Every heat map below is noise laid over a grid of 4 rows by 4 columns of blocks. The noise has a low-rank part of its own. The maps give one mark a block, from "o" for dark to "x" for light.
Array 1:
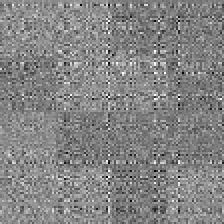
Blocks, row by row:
x x o o
o x x o
x o o o
x x o x
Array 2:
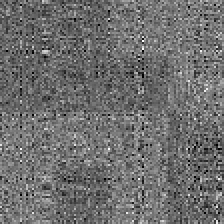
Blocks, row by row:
o o x x
o o o x
x x x o
x o x o
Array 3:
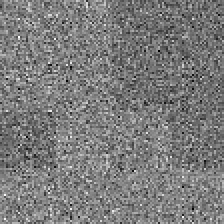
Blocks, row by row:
x x o o
x x o o
o x x o
x x x x
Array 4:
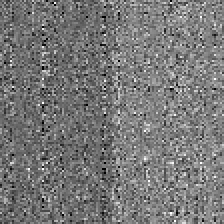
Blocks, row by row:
o o x x
o o x x
o o x x
o o x x
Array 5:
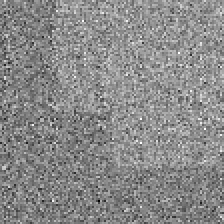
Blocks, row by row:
o x x x
o x x x
o o x x
o o o o
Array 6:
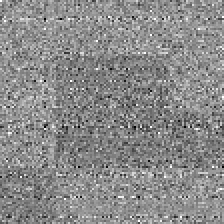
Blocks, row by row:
x x x x
x o o x
x o o o
o x x x
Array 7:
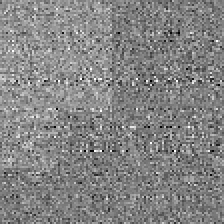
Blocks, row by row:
x x o o
x x o o
x o o o
o o o o
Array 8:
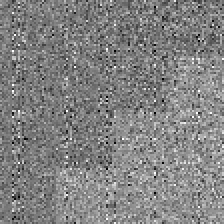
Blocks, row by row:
o o o o
o o o x
o o x x
o x x x
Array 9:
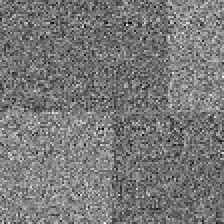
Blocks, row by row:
o o o x
o o o x
x x o o
x x o o
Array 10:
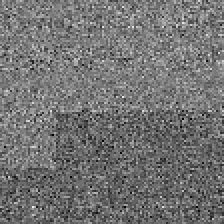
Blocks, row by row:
x x x x
x x x x
x o o o
o o o o
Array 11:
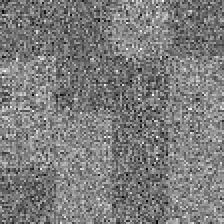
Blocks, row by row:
o o x o
x o o x
x x o x
o x o x
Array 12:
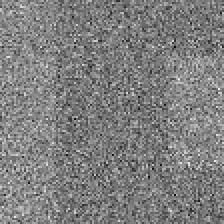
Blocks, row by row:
x o o o
x o o x
x o o x
x o o o
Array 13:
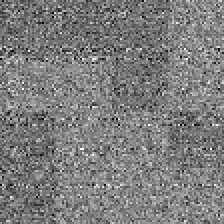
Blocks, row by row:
o o o x
x x o x
o x x o
o x x x
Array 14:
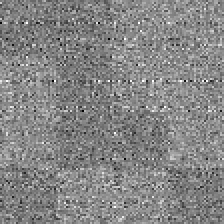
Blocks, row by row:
o o x x
x o x x
x o o x
o x x o
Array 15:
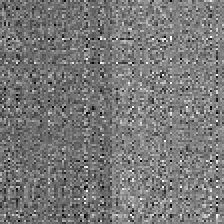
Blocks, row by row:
o o x x
o o x x
o o x x
o o x x
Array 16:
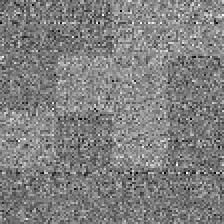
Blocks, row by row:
o o x x
o x x o
x o x o
o o o o
